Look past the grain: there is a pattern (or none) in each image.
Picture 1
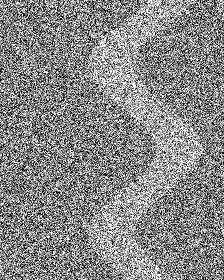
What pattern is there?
a wavy band
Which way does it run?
top to bottom
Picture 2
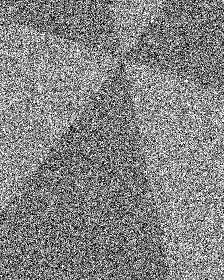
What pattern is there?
spokes from one point
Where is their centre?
top middle
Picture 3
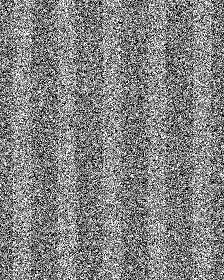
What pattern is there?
vertical stripes
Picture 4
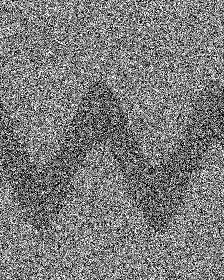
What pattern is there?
a wavy band
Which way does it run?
left to right
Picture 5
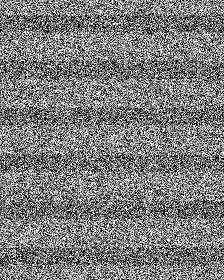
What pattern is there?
horizontal stripes
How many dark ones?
6
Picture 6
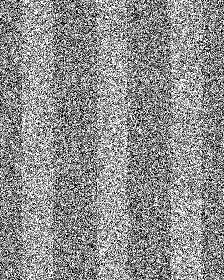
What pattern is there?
vertical stripes
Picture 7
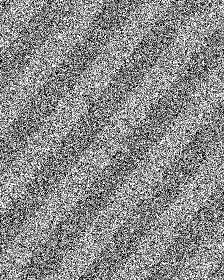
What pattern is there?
diagonal stripes
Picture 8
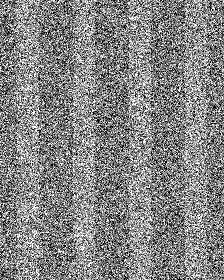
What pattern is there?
vertical stripes
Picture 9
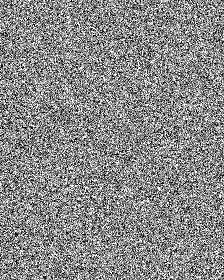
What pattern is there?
only noise
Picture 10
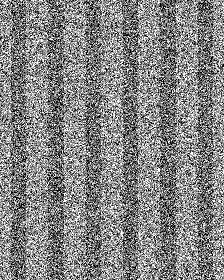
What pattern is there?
vertical stripes
